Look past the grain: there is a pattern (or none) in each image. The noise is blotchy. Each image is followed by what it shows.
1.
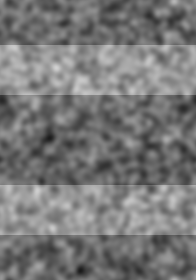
horizontal stripes
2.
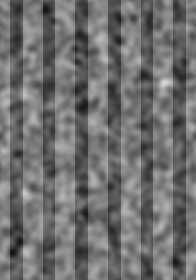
vertical stripes
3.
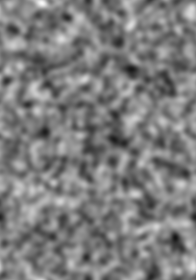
only noise
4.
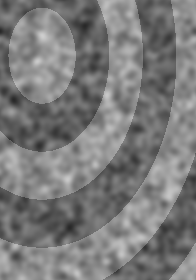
rings round one point
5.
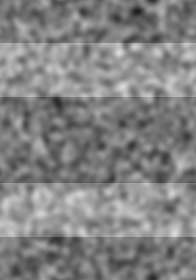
horizontal stripes
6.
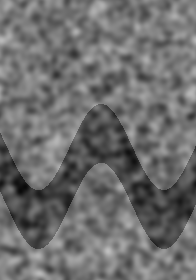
a wavy band
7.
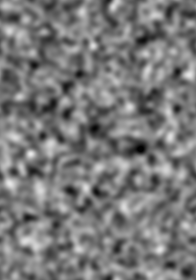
only noise
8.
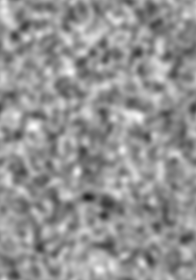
only noise
